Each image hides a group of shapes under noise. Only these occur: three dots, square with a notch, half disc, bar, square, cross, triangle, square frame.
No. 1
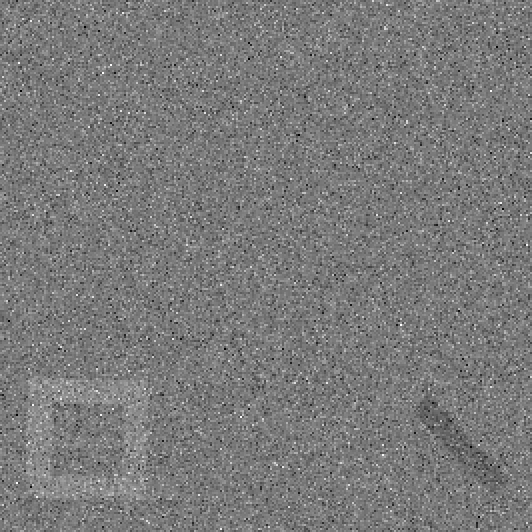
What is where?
bottom left: light square frame; bottom right: dark bar
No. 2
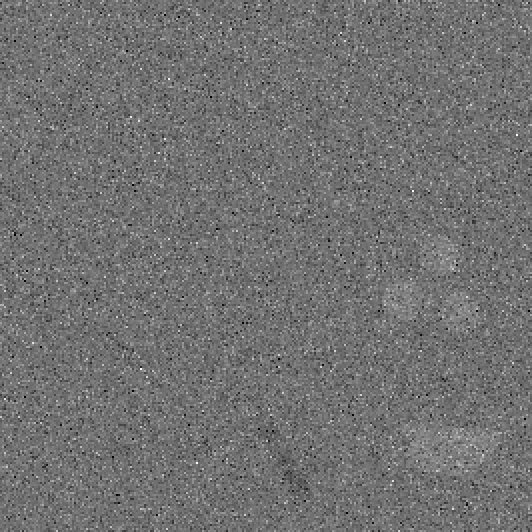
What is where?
middle right: light three dots; bottom middle: dark bar; bottom right: light half disc
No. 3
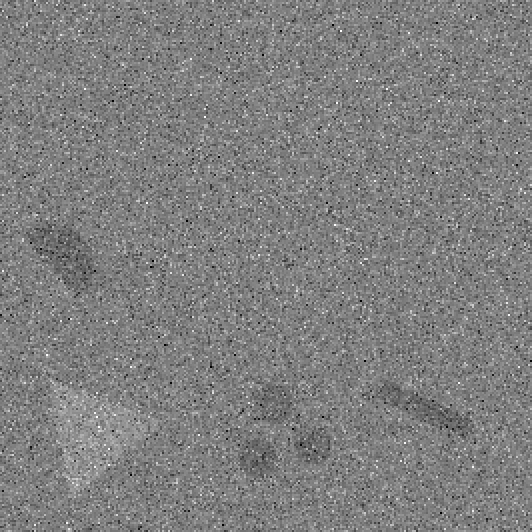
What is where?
middle left: dark half disc; bottom left: light triangle; bottom middle: dark three dots; bottom right: dark bar
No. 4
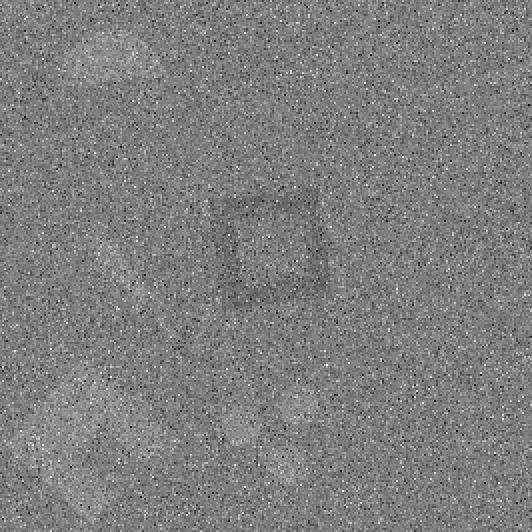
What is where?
top left: light half disc; middle left: light bar; centre: dark square frame; bottom left: light square with a notch; bottom middle: light three dots
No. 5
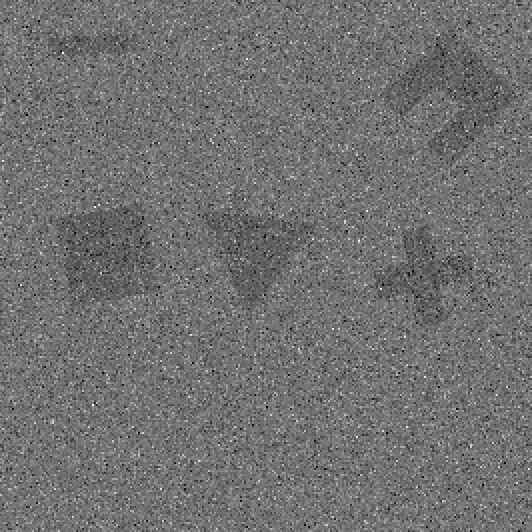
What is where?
top left: dark bar; top right: dark square with a notch; middle left: dark square; centre: dark triangle; middle right: dark cross
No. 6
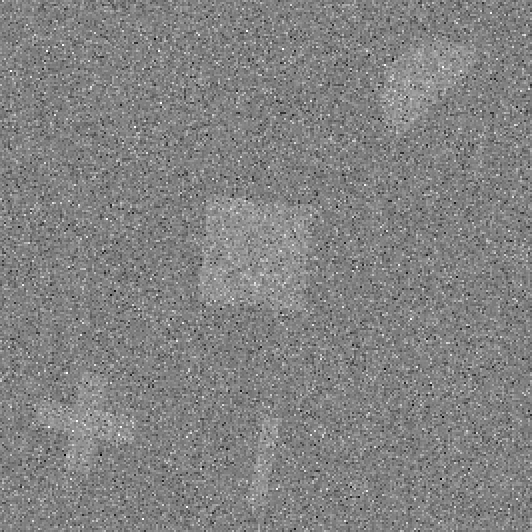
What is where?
top right: light half disc; centre: light square; bottom left: light cross; bottom middle: light bar
